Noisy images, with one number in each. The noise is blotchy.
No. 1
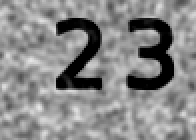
23
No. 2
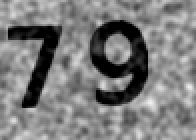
79
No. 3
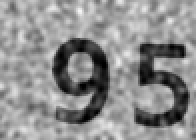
95
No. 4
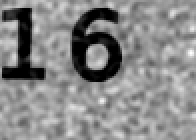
16
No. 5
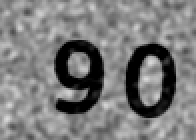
90
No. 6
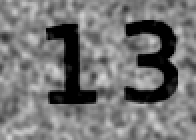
13
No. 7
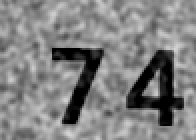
74
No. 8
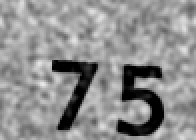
75
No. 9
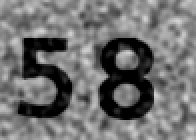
58
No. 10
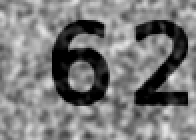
62
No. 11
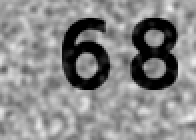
68
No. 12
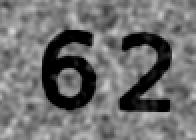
62
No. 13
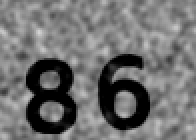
86
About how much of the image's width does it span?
two thirds
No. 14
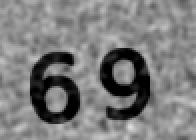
69
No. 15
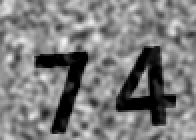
74
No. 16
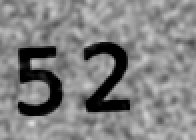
52
